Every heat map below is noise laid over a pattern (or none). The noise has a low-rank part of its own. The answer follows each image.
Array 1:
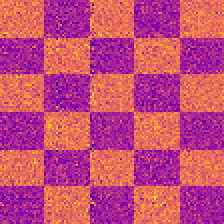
a checkerboard
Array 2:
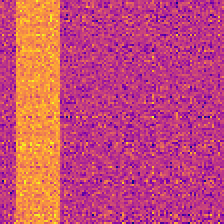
one band of columns
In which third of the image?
left
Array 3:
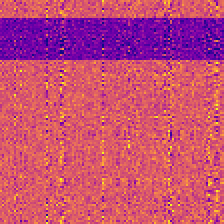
one band of rows
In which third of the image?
top
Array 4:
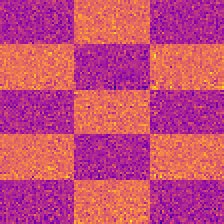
a checkerboard
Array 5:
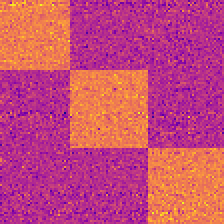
blocks along the diagonal
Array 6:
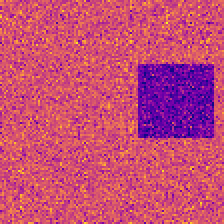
one block
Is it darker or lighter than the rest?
darker
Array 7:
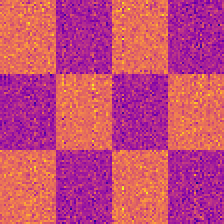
a checkerboard
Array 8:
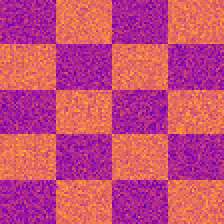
a checkerboard
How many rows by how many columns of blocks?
5 by 4
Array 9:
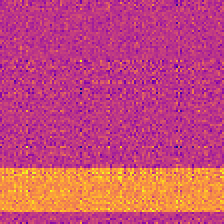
one band of rows
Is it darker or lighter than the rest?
lighter
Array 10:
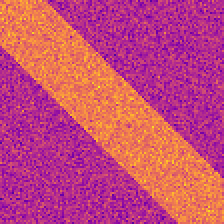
a diagonal band
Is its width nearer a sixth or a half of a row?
a half
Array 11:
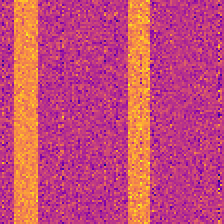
bands of columns
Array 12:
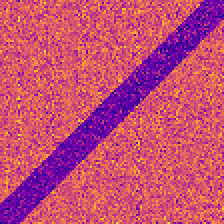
a diagonal band
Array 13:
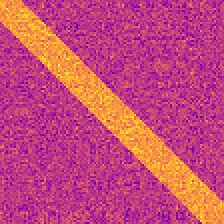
a diagonal band
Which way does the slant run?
top left to bottom right
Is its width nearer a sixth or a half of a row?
a sixth
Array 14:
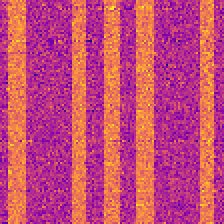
bands of columns
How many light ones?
5
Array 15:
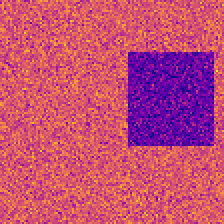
one block
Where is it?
middle right
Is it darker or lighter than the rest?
darker
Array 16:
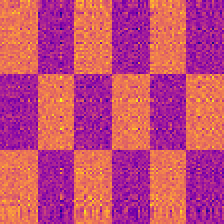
a checkerboard
